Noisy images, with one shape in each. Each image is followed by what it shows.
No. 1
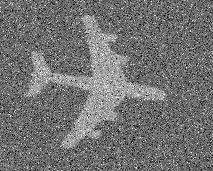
airplane
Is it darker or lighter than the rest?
lighter
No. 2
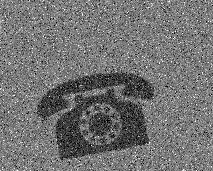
telephone
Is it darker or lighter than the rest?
darker
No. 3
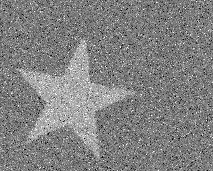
star
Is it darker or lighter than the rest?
lighter
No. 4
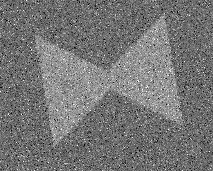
bow tie
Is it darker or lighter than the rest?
lighter
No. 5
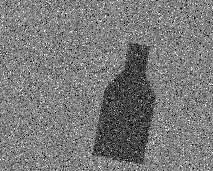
bottle
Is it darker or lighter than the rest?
darker
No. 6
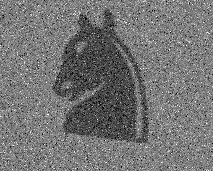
chess knight
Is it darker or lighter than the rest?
darker
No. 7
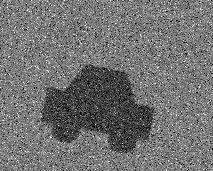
car
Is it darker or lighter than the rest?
darker
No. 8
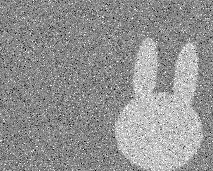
rabbit's head
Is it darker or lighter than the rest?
lighter
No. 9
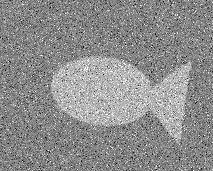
fish
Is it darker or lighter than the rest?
lighter
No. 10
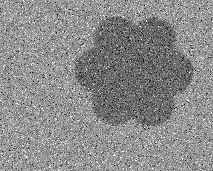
flower
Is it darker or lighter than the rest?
darker
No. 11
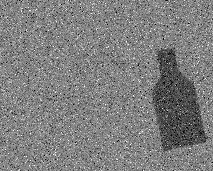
bottle
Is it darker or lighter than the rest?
darker
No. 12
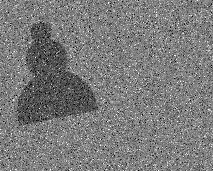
chess pawn
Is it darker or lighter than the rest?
darker
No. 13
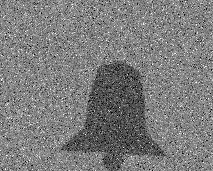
bell
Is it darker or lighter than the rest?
darker
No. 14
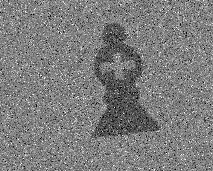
chess bishop
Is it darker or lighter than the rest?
darker
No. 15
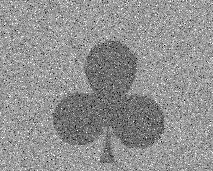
club
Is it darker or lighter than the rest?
darker
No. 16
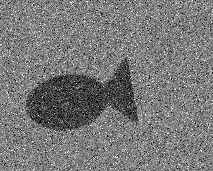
fish
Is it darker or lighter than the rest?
darker
